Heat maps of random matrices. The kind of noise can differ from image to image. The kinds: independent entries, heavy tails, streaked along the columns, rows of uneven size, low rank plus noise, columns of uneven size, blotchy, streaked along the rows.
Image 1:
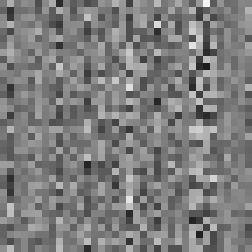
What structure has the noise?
columns of uneven size
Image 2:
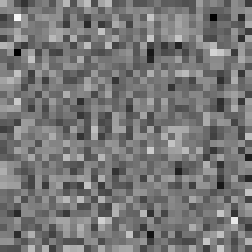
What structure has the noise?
low rank plus noise
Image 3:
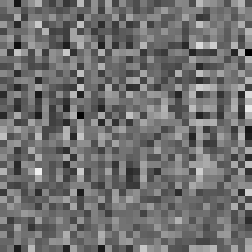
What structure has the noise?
low rank plus noise
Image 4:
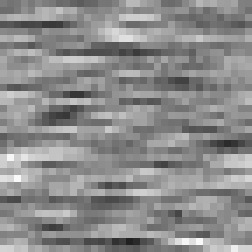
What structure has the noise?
streaked along the rows
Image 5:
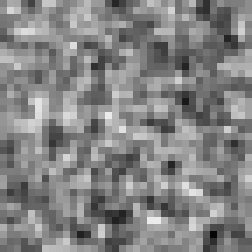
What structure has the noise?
blotchy
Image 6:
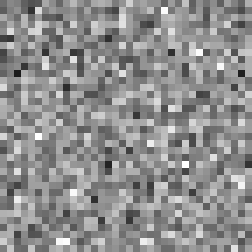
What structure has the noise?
independent entries
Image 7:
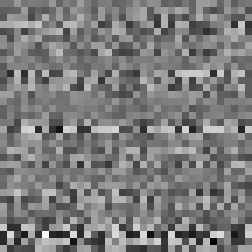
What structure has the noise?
rows of uneven size
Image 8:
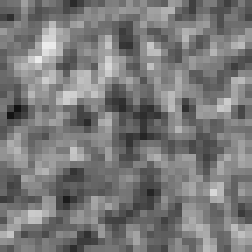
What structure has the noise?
blotchy
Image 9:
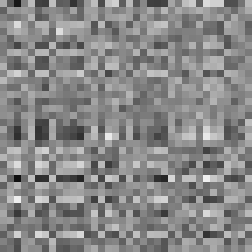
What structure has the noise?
low rank plus noise
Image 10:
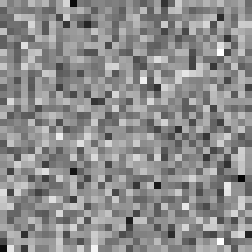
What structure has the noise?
independent entries
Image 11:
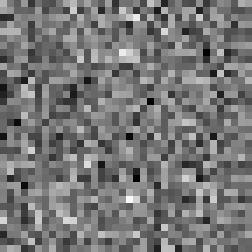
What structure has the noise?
low rank plus noise
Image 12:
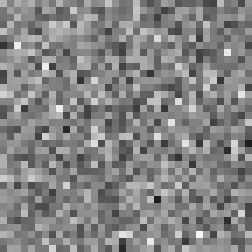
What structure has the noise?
independent entries
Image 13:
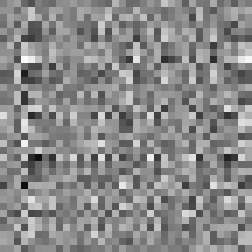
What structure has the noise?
low rank plus noise
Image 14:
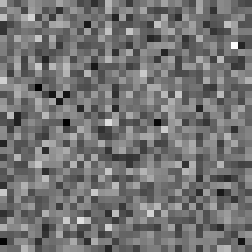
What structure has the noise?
independent entries
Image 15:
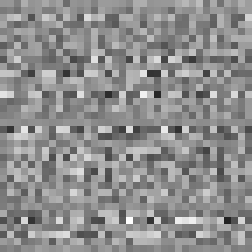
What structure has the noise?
rows of uneven size
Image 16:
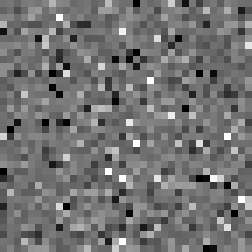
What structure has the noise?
heavy tails
